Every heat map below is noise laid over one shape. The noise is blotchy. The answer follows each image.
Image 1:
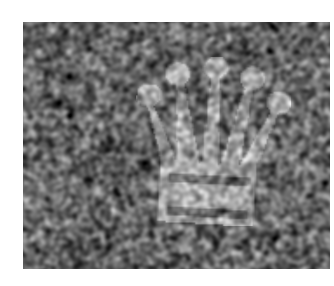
chess queen
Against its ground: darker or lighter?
lighter
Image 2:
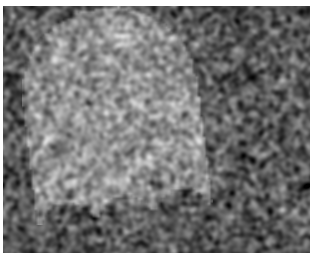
ghost
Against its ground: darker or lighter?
lighter
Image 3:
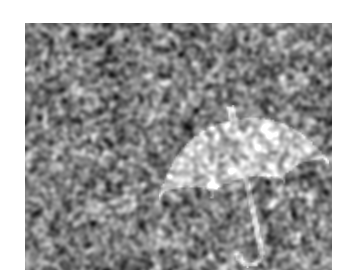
umbrella
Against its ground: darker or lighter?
lighter
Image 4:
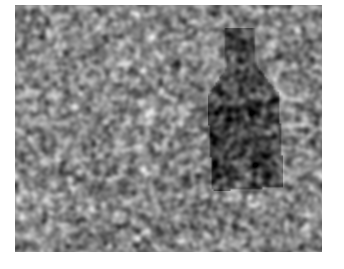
bottle
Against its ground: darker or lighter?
darker
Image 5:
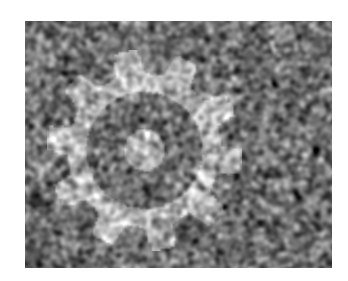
gear
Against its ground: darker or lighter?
lighter
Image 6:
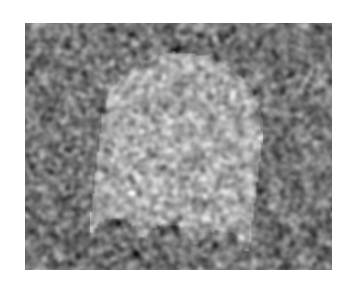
ghost
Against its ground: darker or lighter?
lighter
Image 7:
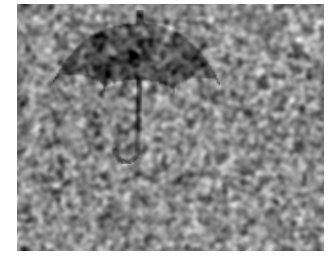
umbrella
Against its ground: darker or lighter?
darker
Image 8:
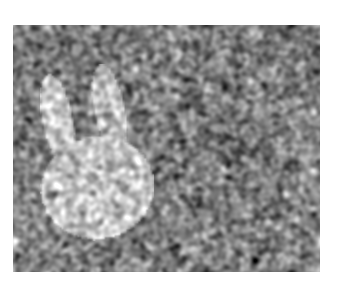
rabbit's head
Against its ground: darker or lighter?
lighter
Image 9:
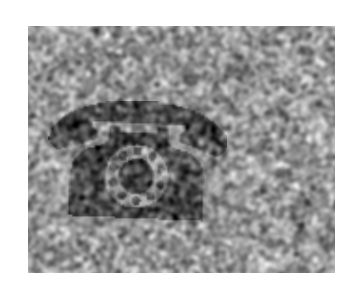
telephone
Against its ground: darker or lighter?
darker
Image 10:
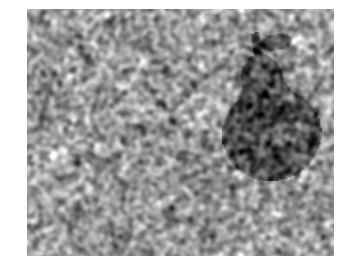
pear
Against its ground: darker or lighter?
darker
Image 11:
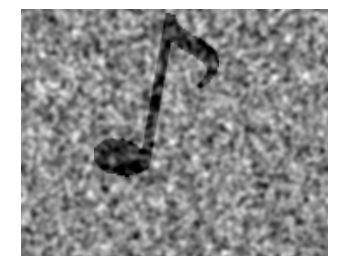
musical note
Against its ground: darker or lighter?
darker
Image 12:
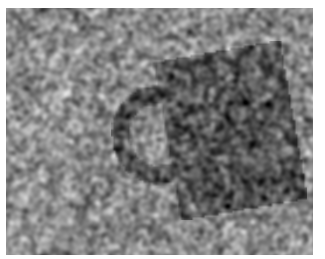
cup
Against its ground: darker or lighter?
darker
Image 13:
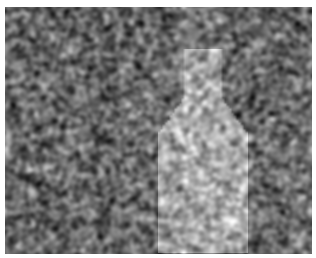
bottle
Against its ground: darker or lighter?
lighter
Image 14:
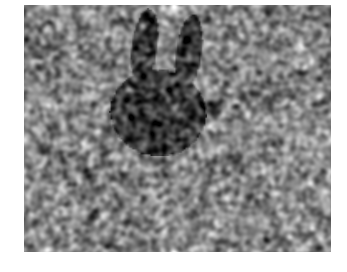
rabbit's head
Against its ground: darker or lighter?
darker
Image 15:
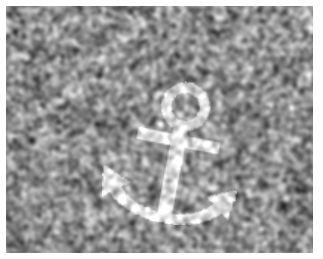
anchor
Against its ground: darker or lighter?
lighter
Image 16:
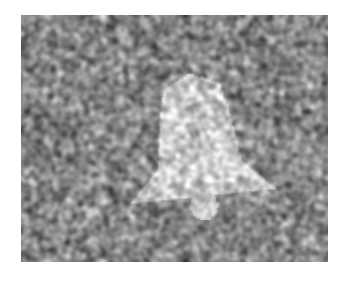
bell
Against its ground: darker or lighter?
lighter
